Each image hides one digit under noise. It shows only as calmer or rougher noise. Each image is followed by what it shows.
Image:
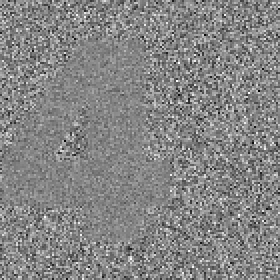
calm 4
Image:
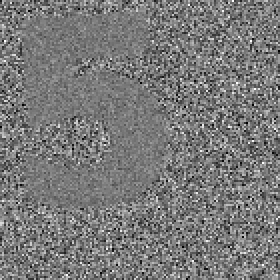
calm 5
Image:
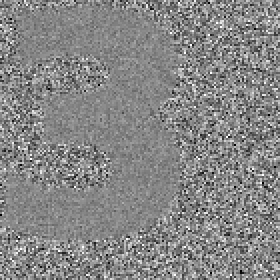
calm 3
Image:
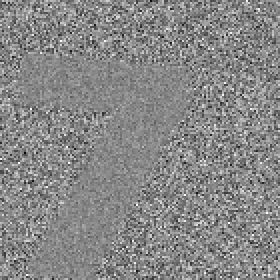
calm 7
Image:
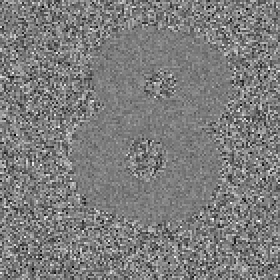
calm 8
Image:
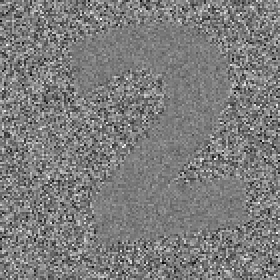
calm 2
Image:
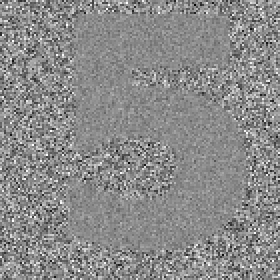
calm 5
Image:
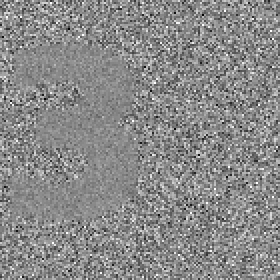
calm 3
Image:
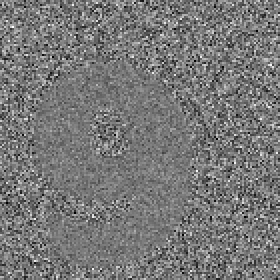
calm 9
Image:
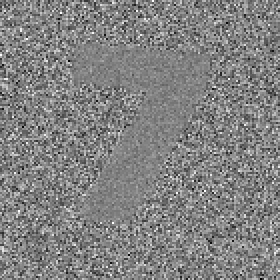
calm 7
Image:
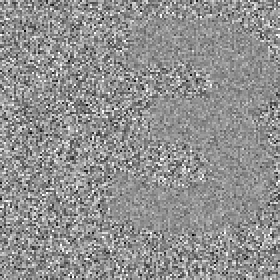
calm 3
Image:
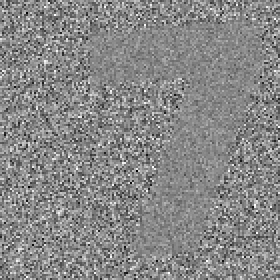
calm 7
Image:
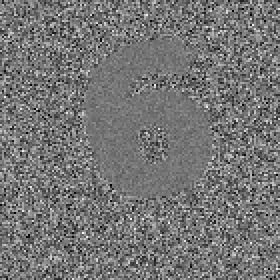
calm 6
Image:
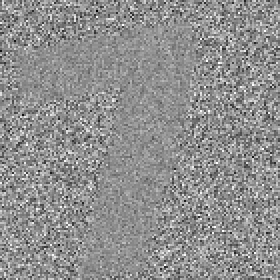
calm 7
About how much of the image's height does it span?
nearly all
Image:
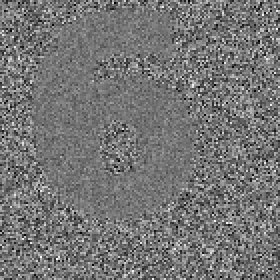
calm 6
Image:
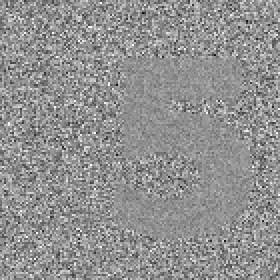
calm 5
